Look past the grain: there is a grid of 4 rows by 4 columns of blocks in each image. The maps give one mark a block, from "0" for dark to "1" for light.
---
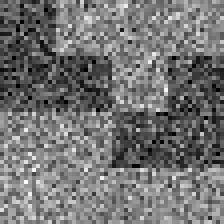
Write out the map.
0111
0010
1100
1111
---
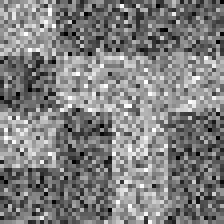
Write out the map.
1000
0111
1010
0010
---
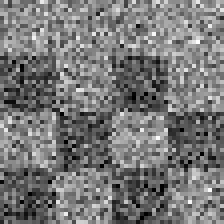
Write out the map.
1111
0101
1010
0101
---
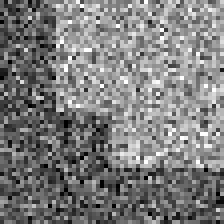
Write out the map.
0111
0111
0011
0000
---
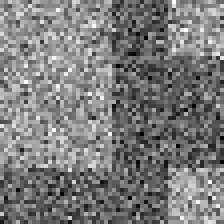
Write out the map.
1101
1100
1100
0001
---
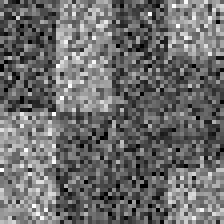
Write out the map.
0101
0100
1000
1001
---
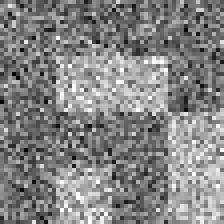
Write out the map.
0000
0110
0001
0101
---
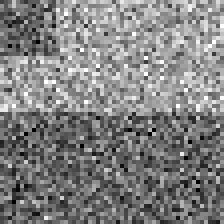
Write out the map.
0111
1111
0000
0000
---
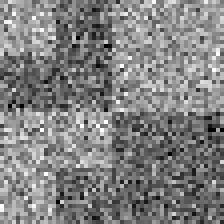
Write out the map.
1011
0011
1100
1000
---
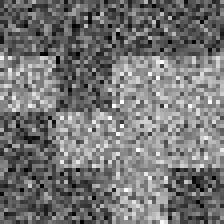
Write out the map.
0000
1011
0111
0010
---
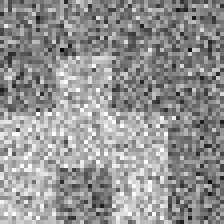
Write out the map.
0000
0100
1110
1010
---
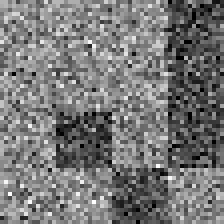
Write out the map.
1110
1110
1010
1101
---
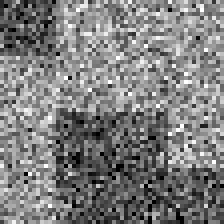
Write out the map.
0111
1111
1001
1000
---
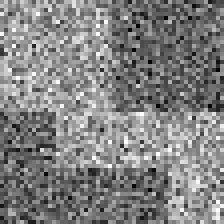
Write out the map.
1100
1100
0111
0001
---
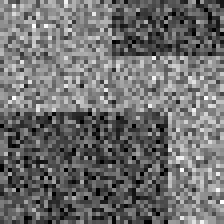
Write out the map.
1100
1111
0001
0001
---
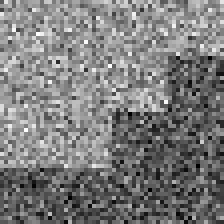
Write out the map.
1111
1110
1100
0000
